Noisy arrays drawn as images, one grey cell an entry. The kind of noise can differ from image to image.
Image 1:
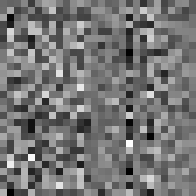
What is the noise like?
columns of uneven size
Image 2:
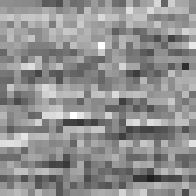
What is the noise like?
streaked along the rows
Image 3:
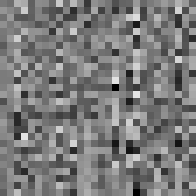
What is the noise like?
columns of uneven size
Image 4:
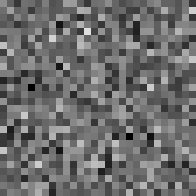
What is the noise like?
independent entries
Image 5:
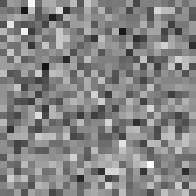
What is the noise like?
independent entries
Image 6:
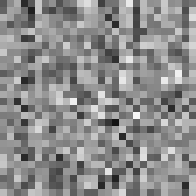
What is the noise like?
low rank plus noise
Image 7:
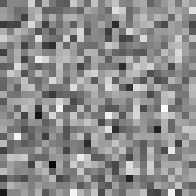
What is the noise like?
independent entries
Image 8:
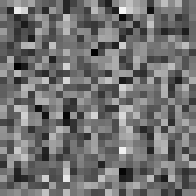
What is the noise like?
low rank plus noise
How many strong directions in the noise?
one
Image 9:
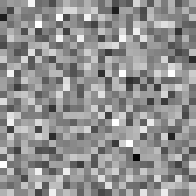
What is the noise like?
independent entries
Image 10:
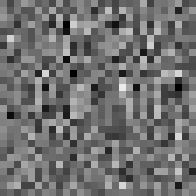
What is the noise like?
low rank plus noise
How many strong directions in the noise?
two
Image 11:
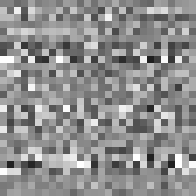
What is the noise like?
rows of uneven size
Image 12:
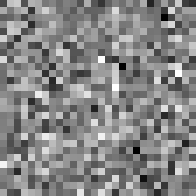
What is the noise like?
independent entries
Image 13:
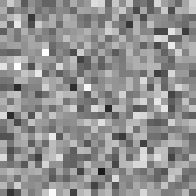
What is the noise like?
low rank plus noise
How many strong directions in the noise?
three or four
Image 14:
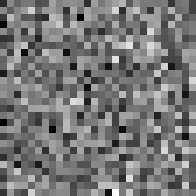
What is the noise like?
independent entries
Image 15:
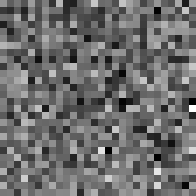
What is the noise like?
independent entries
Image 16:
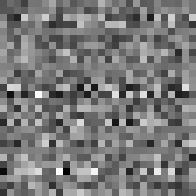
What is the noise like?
rows of uneven size
